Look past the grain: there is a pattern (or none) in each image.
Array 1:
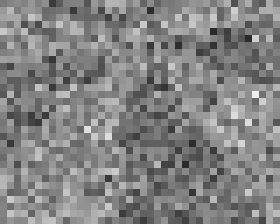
spokes from one point
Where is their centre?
top middle
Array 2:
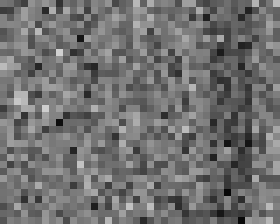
one vertical stripe
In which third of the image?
right
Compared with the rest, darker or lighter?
darker
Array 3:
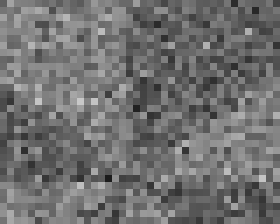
spokes from one point
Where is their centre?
bottom middle
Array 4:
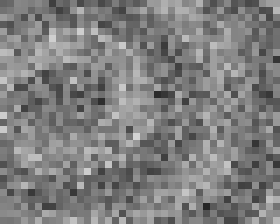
rings round one point
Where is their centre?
middle left
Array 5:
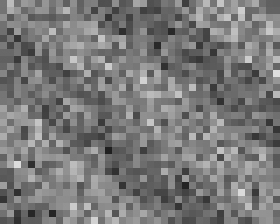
diagonal stripes
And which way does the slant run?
top left to bottom right
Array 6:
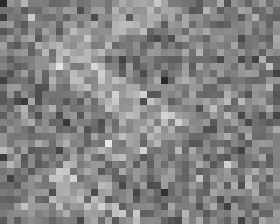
a wavy band
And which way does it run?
top to bottom
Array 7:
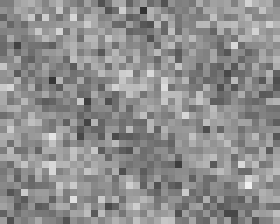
diagonal stripes
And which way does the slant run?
top left to bottom right
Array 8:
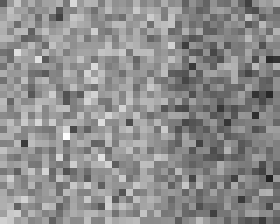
a sharp edge
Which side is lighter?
left
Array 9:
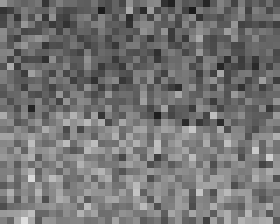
a sharp edge
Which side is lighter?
bottom
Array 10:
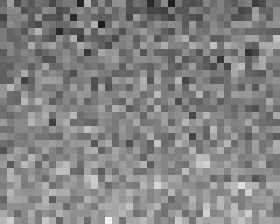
a smooth slope
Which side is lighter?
bottom
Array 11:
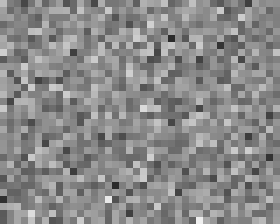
only noise
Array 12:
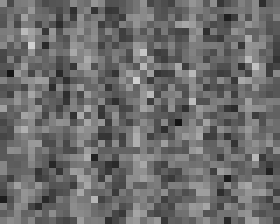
vertical stripes
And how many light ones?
5
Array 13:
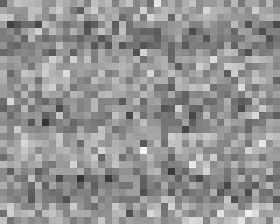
horizontal stripes
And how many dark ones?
3
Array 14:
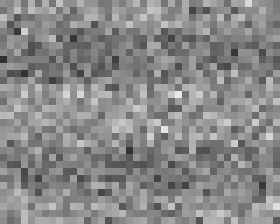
horizontal stripes
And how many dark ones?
2
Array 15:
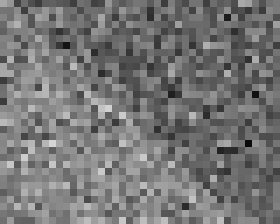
a sharp edge
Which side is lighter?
bottom left
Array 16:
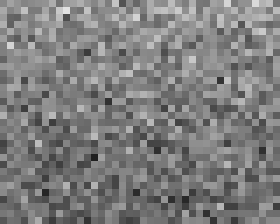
a smooth slope
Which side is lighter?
top
